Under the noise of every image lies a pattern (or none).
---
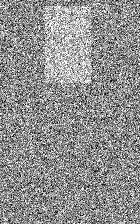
one block
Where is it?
top middle
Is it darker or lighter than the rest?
lighter
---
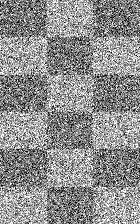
a checkerboard
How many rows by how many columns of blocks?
6 by 3
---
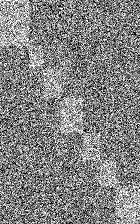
blocks along the diagonal
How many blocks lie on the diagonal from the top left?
7
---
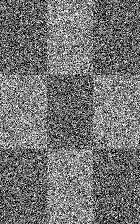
a checkerboard
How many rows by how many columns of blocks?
3 by 3
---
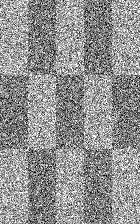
a checkerboard
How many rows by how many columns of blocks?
3 by 5
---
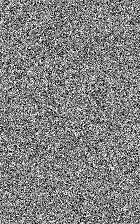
only noise
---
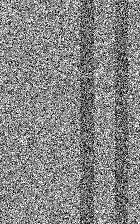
bands of columns
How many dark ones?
2
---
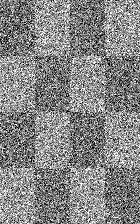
a checkerboard
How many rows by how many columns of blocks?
4 by 4
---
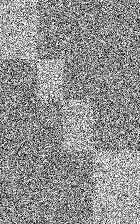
blocks along the diagonal
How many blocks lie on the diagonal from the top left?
4
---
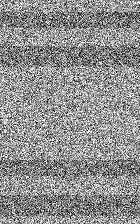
bands of rows
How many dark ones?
4
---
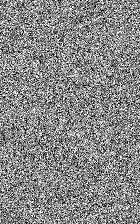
only noise
